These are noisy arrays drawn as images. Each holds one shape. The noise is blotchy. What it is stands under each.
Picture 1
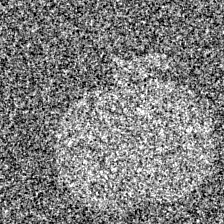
apple
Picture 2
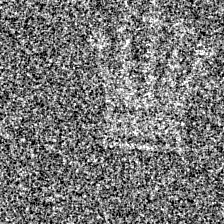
chess queen
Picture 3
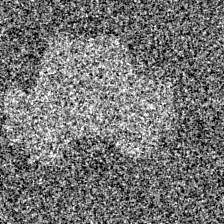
car
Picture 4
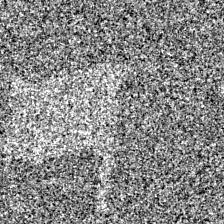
flag
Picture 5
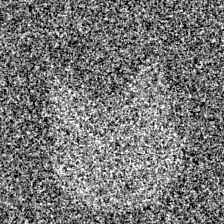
cat's head
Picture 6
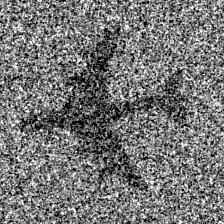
airplane
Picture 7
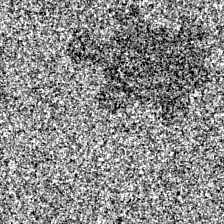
turtle
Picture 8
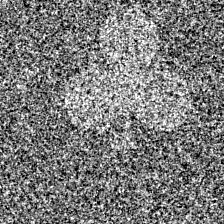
club
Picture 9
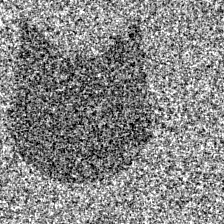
cat's head
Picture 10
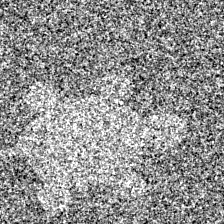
turtle
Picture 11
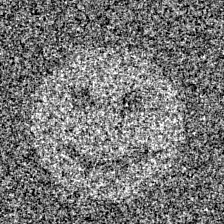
smiling face
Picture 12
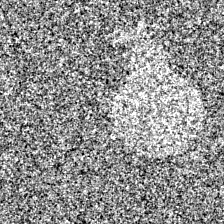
pear
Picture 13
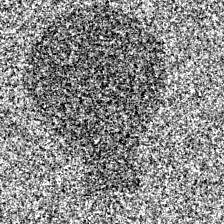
light bulb
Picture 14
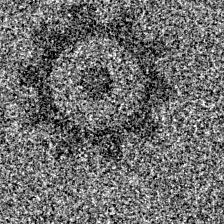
gear
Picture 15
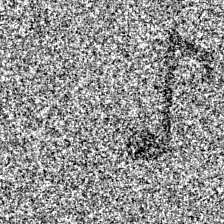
musical note
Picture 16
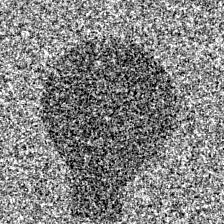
light bulb
